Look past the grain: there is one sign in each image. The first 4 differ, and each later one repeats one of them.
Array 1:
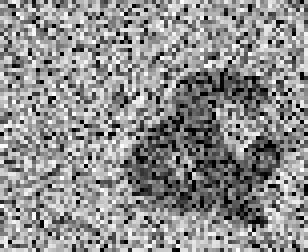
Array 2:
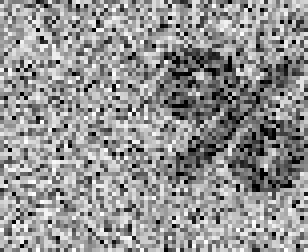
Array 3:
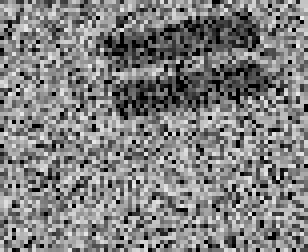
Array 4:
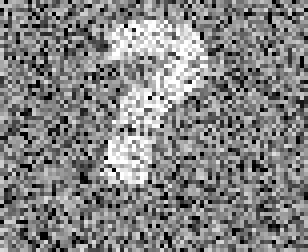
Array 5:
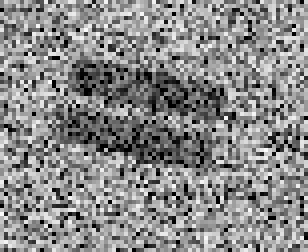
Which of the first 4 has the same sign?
3
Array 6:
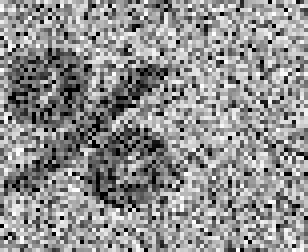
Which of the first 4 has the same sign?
2
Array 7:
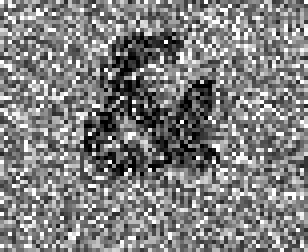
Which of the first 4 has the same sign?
1
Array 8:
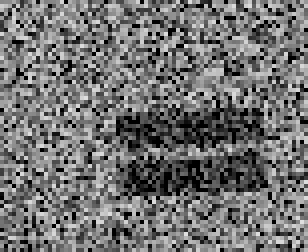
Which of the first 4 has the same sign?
3
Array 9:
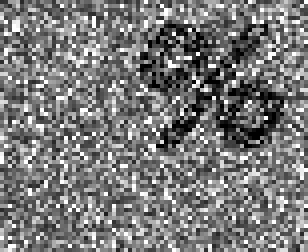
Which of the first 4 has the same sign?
2
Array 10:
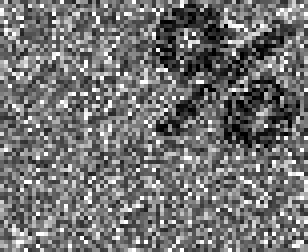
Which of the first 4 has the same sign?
2
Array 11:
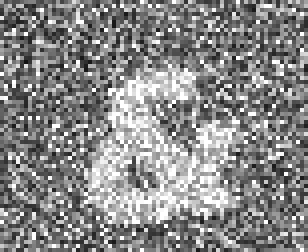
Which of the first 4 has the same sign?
1
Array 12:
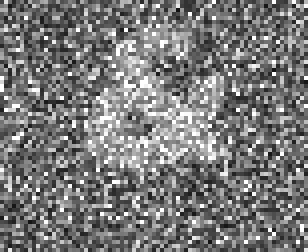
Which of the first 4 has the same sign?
1
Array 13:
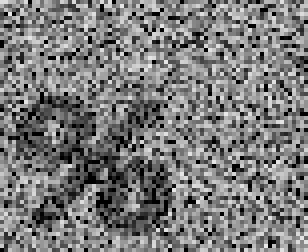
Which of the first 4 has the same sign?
2
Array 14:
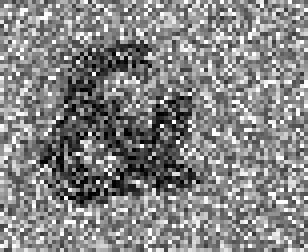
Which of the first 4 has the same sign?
1
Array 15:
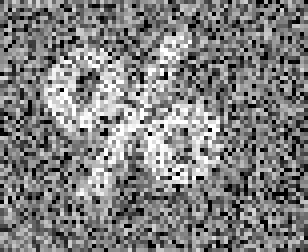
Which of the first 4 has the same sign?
2
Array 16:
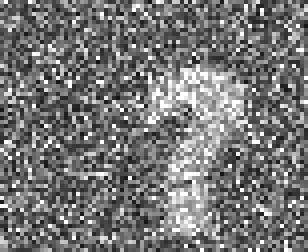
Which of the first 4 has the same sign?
4
